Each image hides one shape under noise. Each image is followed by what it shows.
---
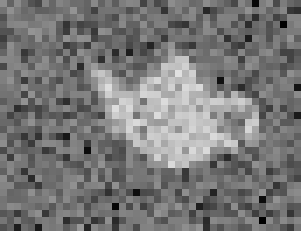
light teapot
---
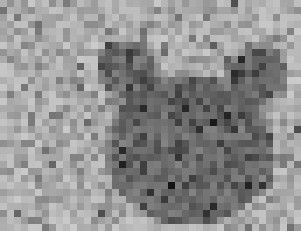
dark bear's head
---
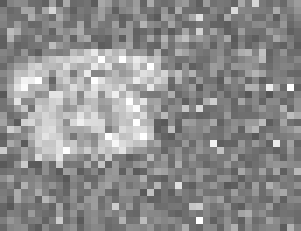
light telephone
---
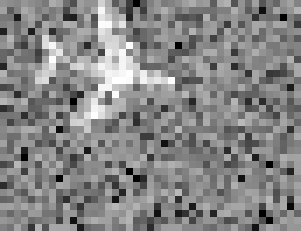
light airplane
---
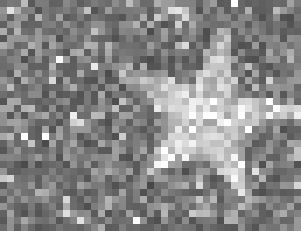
light star
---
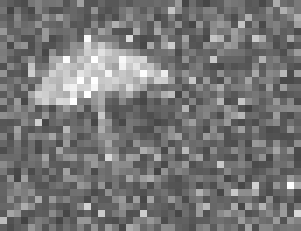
light umbrella
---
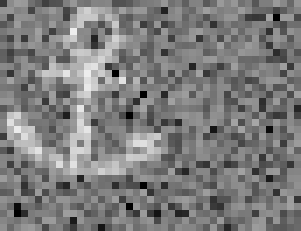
light anchor
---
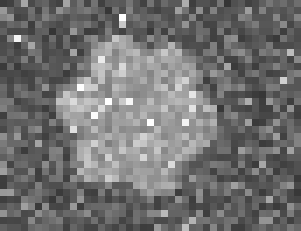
light flower
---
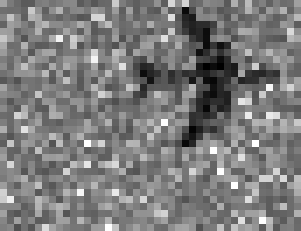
dark airplane
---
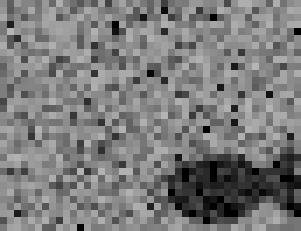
dark fish, bottom right
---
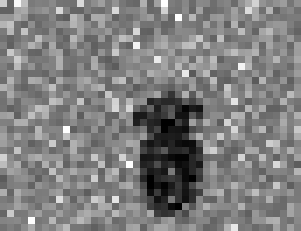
dark footprint
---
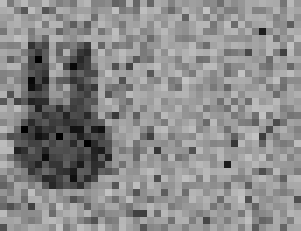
dark rabbit's head
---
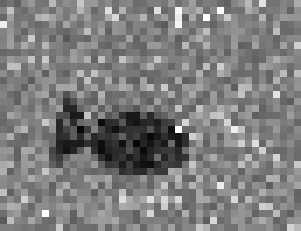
dark fish
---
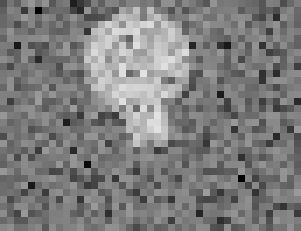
light light bulb
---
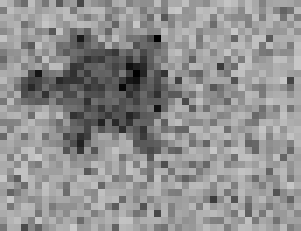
dark turtle
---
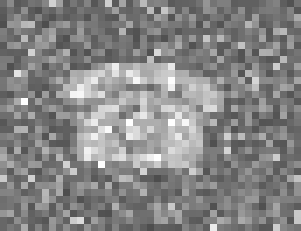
light telephone
